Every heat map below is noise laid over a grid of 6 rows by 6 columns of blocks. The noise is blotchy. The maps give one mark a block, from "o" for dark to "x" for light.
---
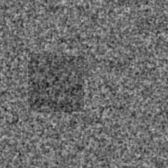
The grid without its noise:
x x x x x x
x x x x x x
x o o x x x
x o o x x x
x x x x x x
x x x x x x
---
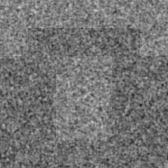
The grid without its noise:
x x x x x x
x o o o o x
o o x x o o
o o x x o o
o o x x o o
o o o o o o
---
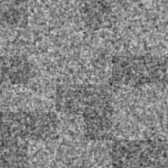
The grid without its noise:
o x x o x x
x x x x x x
o x x x o o
x x o o x x
o o x o x x
o x x x o o
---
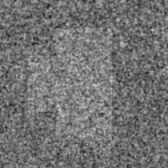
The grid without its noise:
o o o o o o
o o x x o o
o x x x o o
o x x x o o
o o x x o o
o o o o o o
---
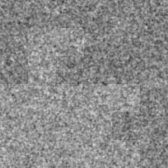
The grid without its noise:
o o o o o o
o x x o o o
o x o o o o
x x x x x o
x x x x o o
x x x x x o
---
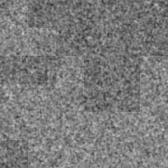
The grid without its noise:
x o o o o o
x x o o o o
o o x o o x
x x x o o x
x x x x x x
o x x x x x
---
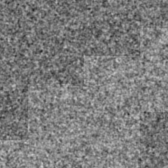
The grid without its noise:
o o o o o o
o o o o o x
o o o x x x
o x x x x x
o x x x x o
x x x x x o
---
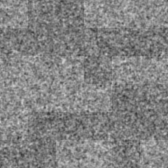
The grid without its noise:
x o o x x x
o o o o o o
x x x o x x
x x x x o o
x o o o o o
o o x x o x
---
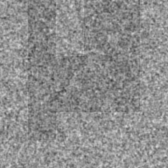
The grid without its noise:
x o x o o x
x o x o o x
x o o o o x
x o o o o x
x o x x x x
x x x x x x
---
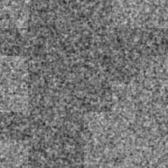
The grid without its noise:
x o o o x x
o o o o o o
x o o o o x
x o o o x x
o o o x x x
x o o x x x
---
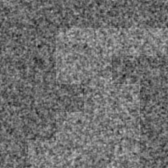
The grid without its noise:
o o o o o o
o o x x x x
o o x x o o
o o o x x o
o o x x x o
o x x x x o
